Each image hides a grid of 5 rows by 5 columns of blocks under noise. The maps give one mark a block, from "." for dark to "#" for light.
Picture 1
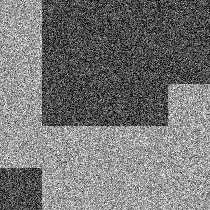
#....
#....
#...#
#####
.####
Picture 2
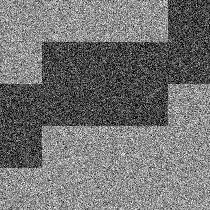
####.
#....
....#
.####
#####
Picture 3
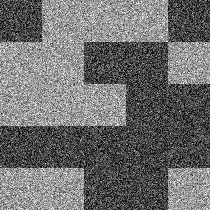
.###.
##..#
###..
.....
##..#
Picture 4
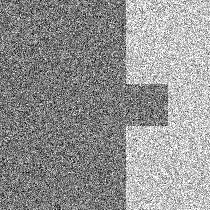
...##
...##
....#
...##
...##
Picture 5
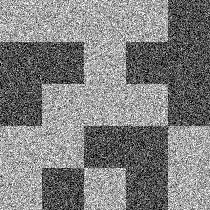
####.
..#..
.###.
##..#
#.#.#
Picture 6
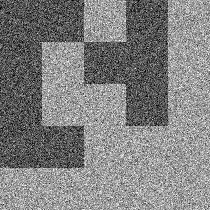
..#.#
.#..#
.##.#
..###
#####
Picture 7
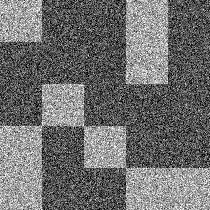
#..#.
...#.
.#...
#.#..
#..##
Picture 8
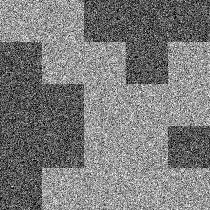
##...
.##.#
..###
..##.
.####
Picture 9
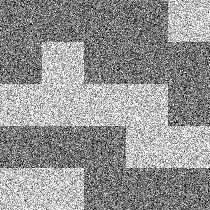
....#
.#...
####.
...##
##...
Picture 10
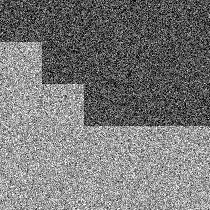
.....
#....
##...
#####
#####
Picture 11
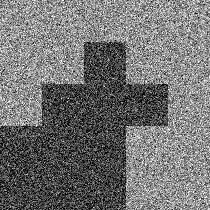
#####
##.##
#...#
...##
...##
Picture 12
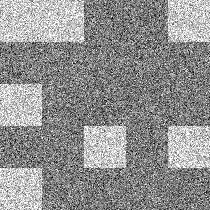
##..#
.....
#....
..#.#
#....
